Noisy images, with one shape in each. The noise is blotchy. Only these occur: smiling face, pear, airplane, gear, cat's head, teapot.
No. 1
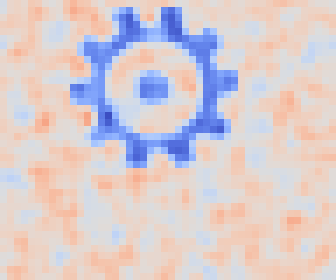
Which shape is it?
gear
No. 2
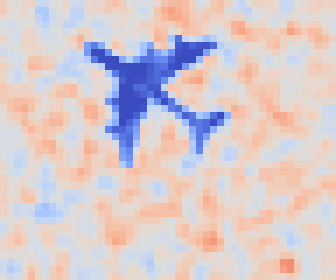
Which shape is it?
airplane
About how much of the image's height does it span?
half
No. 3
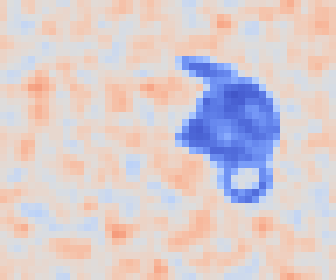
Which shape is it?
teapot
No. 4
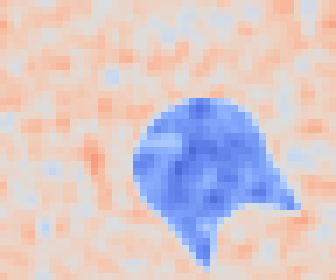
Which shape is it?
cat's head
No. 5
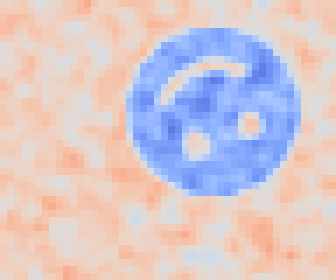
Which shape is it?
smiling face
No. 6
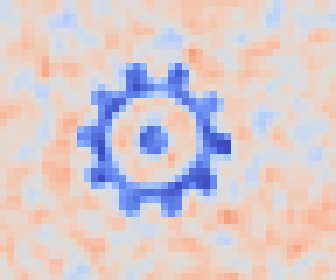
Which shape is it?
gear
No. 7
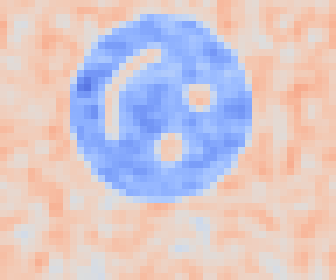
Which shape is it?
smiling face
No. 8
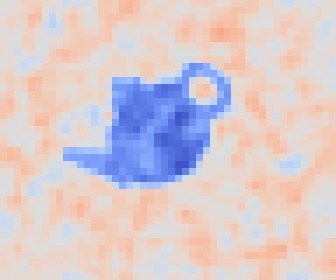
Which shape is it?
teapot
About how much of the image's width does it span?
half
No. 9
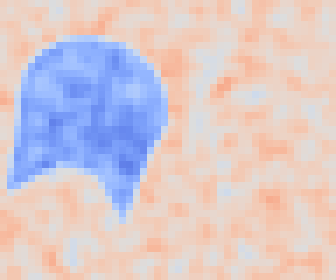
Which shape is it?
cat's head
